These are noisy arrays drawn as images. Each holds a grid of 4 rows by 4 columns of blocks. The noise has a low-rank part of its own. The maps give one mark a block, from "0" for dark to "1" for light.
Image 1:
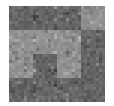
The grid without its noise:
0 0 0 1
1 1 1 0
1 0 1 0
0 0 0 0
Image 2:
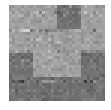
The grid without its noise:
1 1 0 1
1 1 1 1
0 1 1 0
0 0 0 0
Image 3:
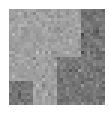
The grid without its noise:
1 1 1 0
1 1 1 0
1 1 0 0
0 1 0 0
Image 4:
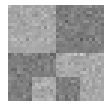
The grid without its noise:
1 1 0 0
1 1 0 0
0 0 1 1
0 1 0 1
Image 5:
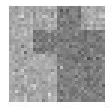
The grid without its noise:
1 1 0 1
1 0 0 0
1 1 0 0
1 1 0 0
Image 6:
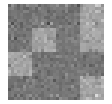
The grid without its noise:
0 0 0 1
0 1 0 1
1 0 0 0
0 0 0 1
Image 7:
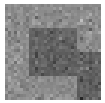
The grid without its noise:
1 1 1 1
1 0 0 1
1 0 0 0
1 1 1 0
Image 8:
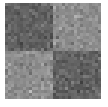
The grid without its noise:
0 0 1 1
0 0 1 1
1 1 0 0
1 1 0 0
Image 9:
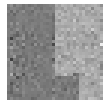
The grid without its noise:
0 0 1 1
0 0 1 1
0 0 1 1
0 0 0 1
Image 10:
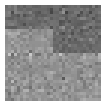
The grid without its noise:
0 0 0 0
1 1 0 0
1 1 1 1
1 1 1 1
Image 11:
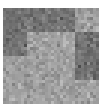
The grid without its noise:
0 0 0 1
0 1 1 0
1 1 1 0
1 1 1 1
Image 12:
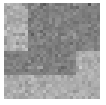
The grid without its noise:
1 0 0 0
1 0 0 0
0 0 0 1
1 1 1 1
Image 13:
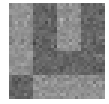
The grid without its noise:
1 0 1 0
1 0 1 0
1 0 0 0
0 1 1 1
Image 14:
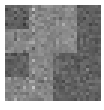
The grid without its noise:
0 1 1 0
1 1 1 0
0 1 0 0
1 1 0 0
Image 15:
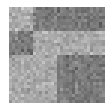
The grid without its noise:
1 0 0 0
0 1 1 1
1 1 0 0
1 1 0 0
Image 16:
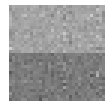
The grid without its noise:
1 1 1 1
1 1 1 1
0 0 0 0
0 0 0 0
